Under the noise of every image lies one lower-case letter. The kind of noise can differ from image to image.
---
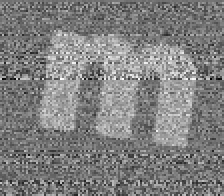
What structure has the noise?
rows of uneven size
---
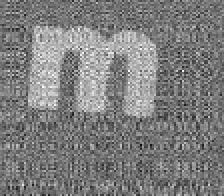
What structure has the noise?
low rank plus noise
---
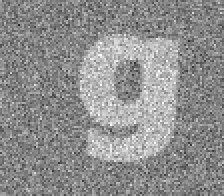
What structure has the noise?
independent entries
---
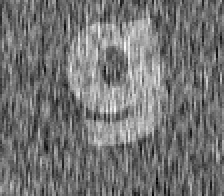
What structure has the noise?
streaked along the columns
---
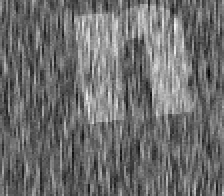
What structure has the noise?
streaked along the columns
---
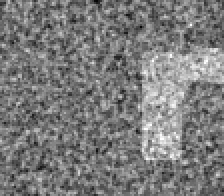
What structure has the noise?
blotchy
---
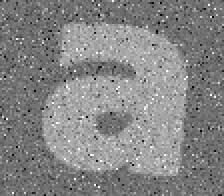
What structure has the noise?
heavy tails
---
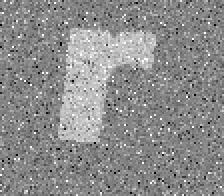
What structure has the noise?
heavy tails
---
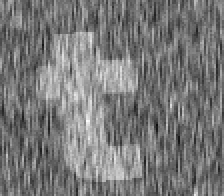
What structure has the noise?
streaked along the columns
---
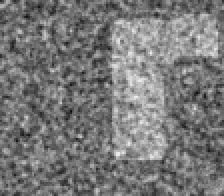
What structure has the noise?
blotchy
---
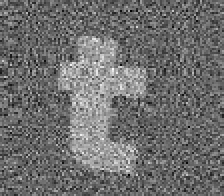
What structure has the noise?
low rank plus noise
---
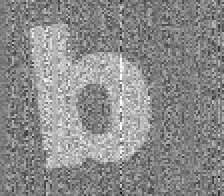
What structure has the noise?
columns of uneven size
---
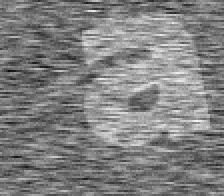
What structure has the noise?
streaked along the rows
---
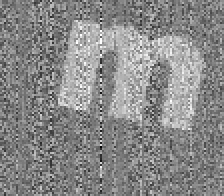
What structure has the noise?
columns of uneven size
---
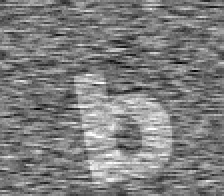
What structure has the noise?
streaked along the rows
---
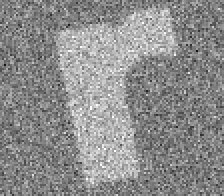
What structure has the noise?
independent entries
